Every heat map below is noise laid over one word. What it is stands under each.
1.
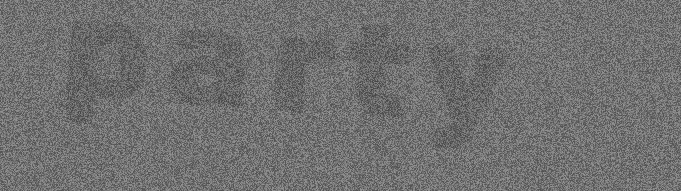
party
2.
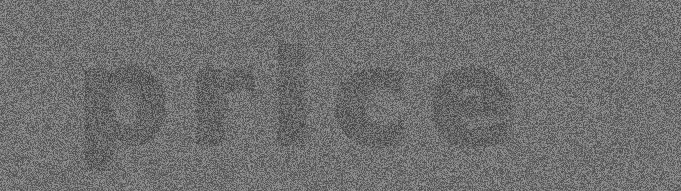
price
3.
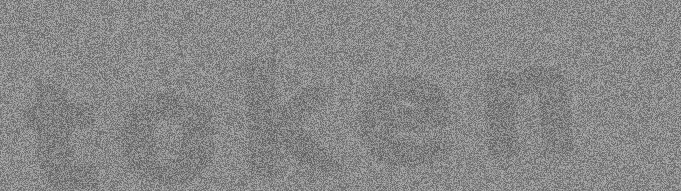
token
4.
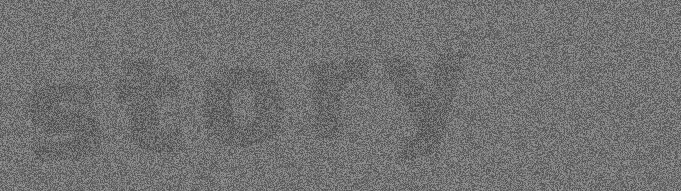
story
